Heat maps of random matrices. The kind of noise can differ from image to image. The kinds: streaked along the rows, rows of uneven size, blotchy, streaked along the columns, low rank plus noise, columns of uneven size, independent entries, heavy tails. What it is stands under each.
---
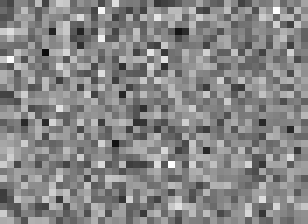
low rank plus noise
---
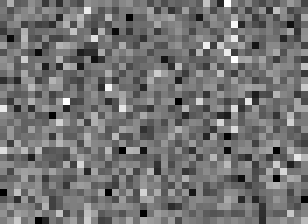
heavy tails
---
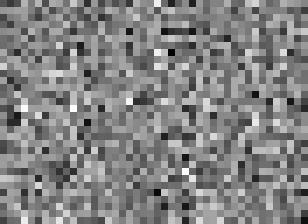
low rank plus noise
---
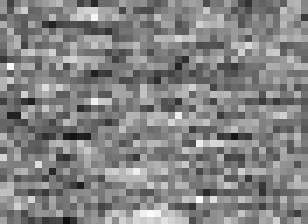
streaked along the rows
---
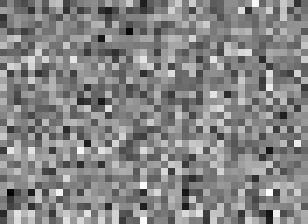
low rank plus noise
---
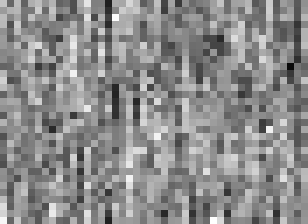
streaked along the columns
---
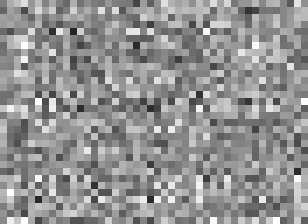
low rank plus noise
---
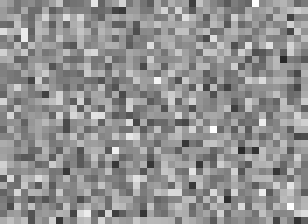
independent entries
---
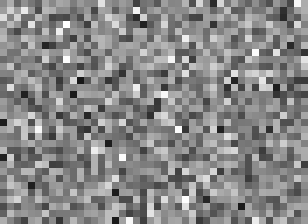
independent entries
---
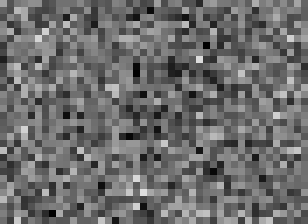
low rank plus noise
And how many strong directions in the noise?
five to eight
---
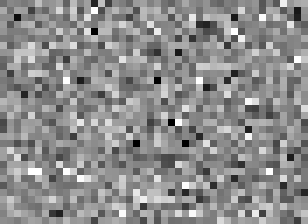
heavy tails
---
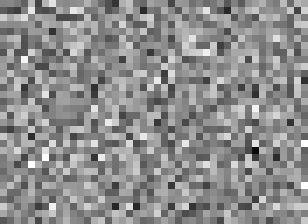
low rank plus noise
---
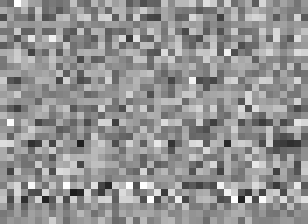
rows of uneven size
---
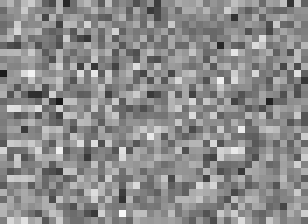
low rank plus noise
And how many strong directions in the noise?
two
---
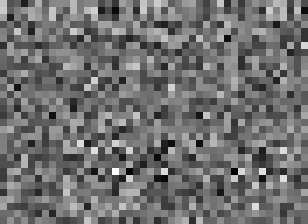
low rank plus noise
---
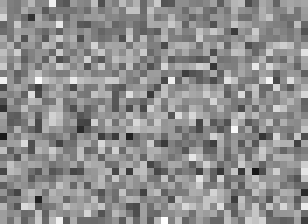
low rank plus noise
